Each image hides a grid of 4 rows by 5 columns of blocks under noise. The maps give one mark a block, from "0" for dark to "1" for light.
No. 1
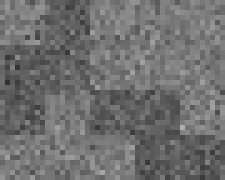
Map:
1 0 1 1 1
0 0 1 1 1
0 1 0 0 1
1 1 1 0 0
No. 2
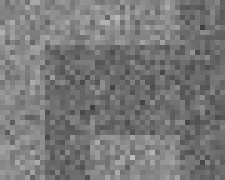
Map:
1 1 1 1 0
1 0 0 0 0
1 0 0 0 0
1 0 1 1 0
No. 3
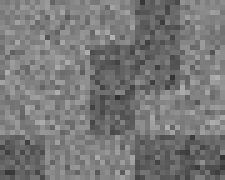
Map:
1 1 1 0 1
1 1 0 0 1
1 1 0 1 1
0 1 1 0 0
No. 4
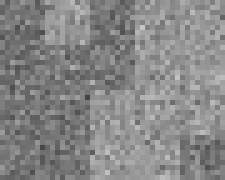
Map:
0 1 0 1 1
0 0 0 1 1
0 0 1 1 1
0 0 1 1 0
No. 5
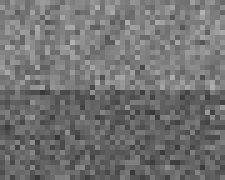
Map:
1 1 1 1 1
1 1 1 1 1
0 0 0 0 0
0 0 0 0 0
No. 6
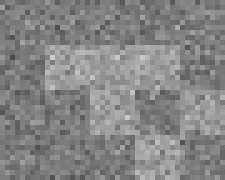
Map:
0 0 0 0 0
0 1 1 1 0
0 0 1 0 1
0 0 0 1 0
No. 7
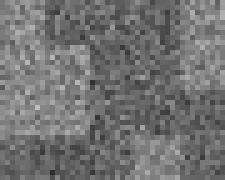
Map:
1 0 0 0 1
1 1 0 0 1
1 1 0 0 0
0 0 0 1 0
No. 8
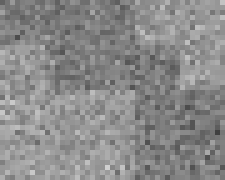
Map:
0 0 0 1 1
1 0 0 0 1
1 1 1 0 0
1 1 1 0 0
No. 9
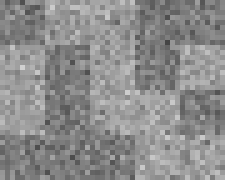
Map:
0 1 1 0 0
1 0 1 0 1
1 0 1 1 0
0 0 0 1 1
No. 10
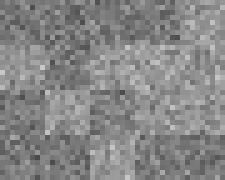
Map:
0 0 0 0 1
1 0 1 1 1
0 1 0 1 1
0 0 1 0 0
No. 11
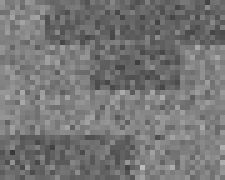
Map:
1 0 0 0 0
1 1 0 0 1
1 1 1 1 1
0 0 0 1 1
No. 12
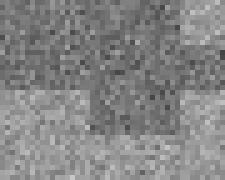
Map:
0 0 0 0 1
0 0 0 0 0
1 1 0 0 1
1 1 1 1 1
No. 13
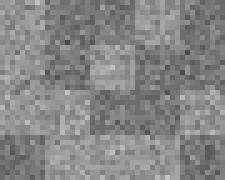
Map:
1 0 0 1 0
1 0 1 0 0
1 1 0 0 1
0 1 1 1 0
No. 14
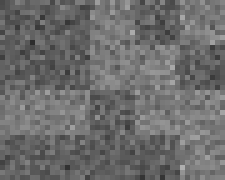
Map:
0 0 1 0 1
0 0 1 1 0
1 1 0 1 1
0 0 0 0 1
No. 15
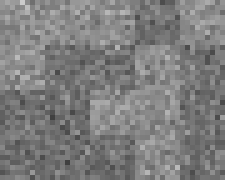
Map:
1 1 1 0 1
1 0 0 1 0
0 0 1 1 0
0 0 0 1 0
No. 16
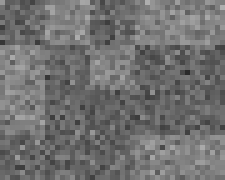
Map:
0 1 0 1 1
1 0 1 0 0
1 0 0 0 0
0 0 0 1 1
